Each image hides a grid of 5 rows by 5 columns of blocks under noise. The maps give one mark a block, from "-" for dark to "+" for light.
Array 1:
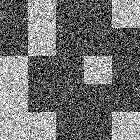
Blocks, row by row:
- + - - +
- + - - -
+ - - + -
+ - - - -
+ + - - +
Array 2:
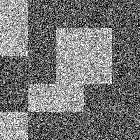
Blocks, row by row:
+ - - - -
+ - + + -
- - + + -
- + + - -
+ - - - -
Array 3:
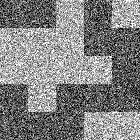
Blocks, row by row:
- - + - +
+ + + - -
+ + + + -
- + - - -
- - - + +
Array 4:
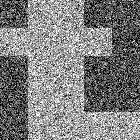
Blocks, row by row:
- + + - -
+ + + + -
- + + - -
- + + - -
- + + + +
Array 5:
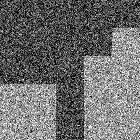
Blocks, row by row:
- - - - -
- - - - +
- - - + +
+ + - + +
+ + - + +
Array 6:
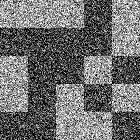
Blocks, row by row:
+ + + - +
- - - - +
+ - - + -
+ - + - +
- - + + -
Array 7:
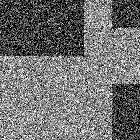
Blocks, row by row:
- - - + -
- - - + +
+ + + + +
+ + + + -
+ + + + -
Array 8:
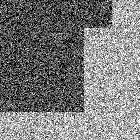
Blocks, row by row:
- - - - +
- - - + +
- - - + +
- - - + +
+ + + + +
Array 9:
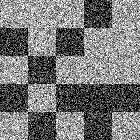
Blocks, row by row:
+ + + - +
- + - + +
+ - + + +
- + - - -
+ - + - +
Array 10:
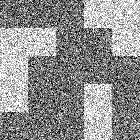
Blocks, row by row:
- - - + +
+ + - - +
+ - - - -
+ - - + -
- - - + -
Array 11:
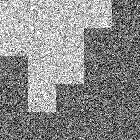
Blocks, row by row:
+ + + + -
+ + + - -
- + + - -
- + - - -
- - - - -
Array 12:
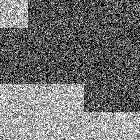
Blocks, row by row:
+ - - - -
- - - - -
- - - - -
+ + + - -
+ + + + +
